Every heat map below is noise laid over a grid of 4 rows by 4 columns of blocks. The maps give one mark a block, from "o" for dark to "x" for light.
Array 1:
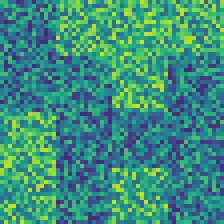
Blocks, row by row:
o x x x
o o x o
x o o o
x o x o
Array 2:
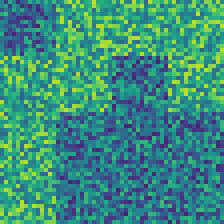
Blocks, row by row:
o x x x
x x o x
x o o o
x o o o
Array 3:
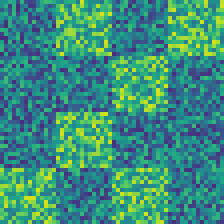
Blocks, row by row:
o x o x
o o x o
o x o o
x o x o
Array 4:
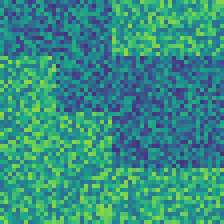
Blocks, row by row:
o o x x
x o o o
x x o o
x x x x
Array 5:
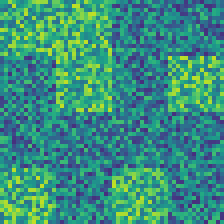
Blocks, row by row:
x x o o
o x o x
o o o o
x o x o
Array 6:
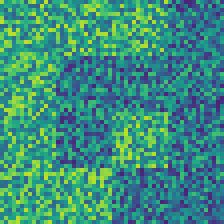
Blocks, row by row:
x x x o
x o o o
x o x o
x x o o
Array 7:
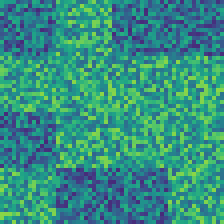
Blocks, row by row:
o x o o
x x x x
o x x x
x o o x
